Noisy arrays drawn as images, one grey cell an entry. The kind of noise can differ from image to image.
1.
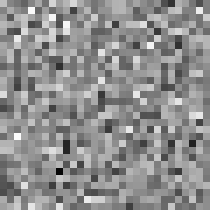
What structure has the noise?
independent entries
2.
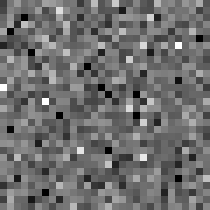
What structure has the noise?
heavy tails
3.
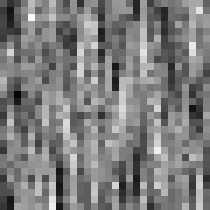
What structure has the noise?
streaked along the columns
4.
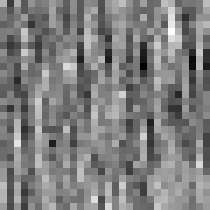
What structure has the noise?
streaked along the columns
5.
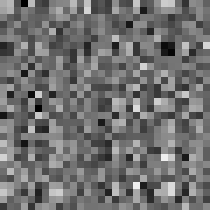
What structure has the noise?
low rank plus noise
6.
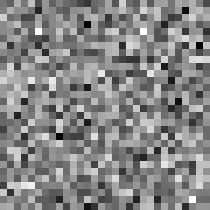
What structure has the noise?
independent entries
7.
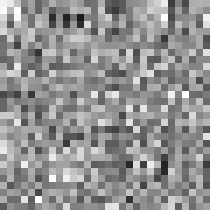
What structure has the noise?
low rank plus noise
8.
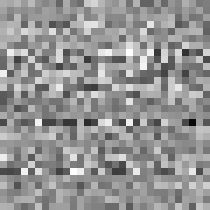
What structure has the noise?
rows of uneven size
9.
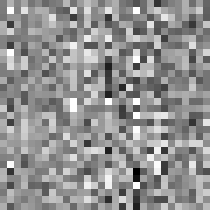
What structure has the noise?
columns of uneven size
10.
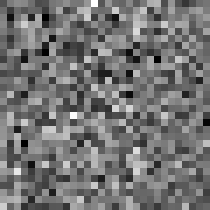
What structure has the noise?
independent entries
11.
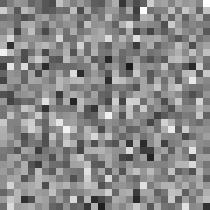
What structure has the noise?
independent entries
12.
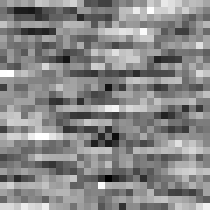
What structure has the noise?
streaked along the rows
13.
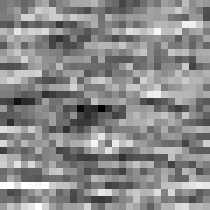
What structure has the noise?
streaked along the rows
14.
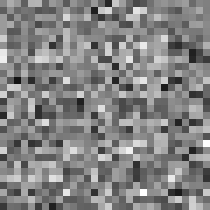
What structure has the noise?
low rank plus noise
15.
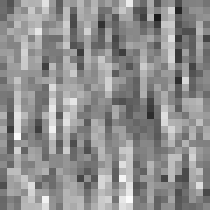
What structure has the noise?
streaked along the columns
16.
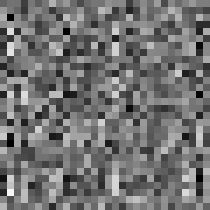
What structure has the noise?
low rank plus noise
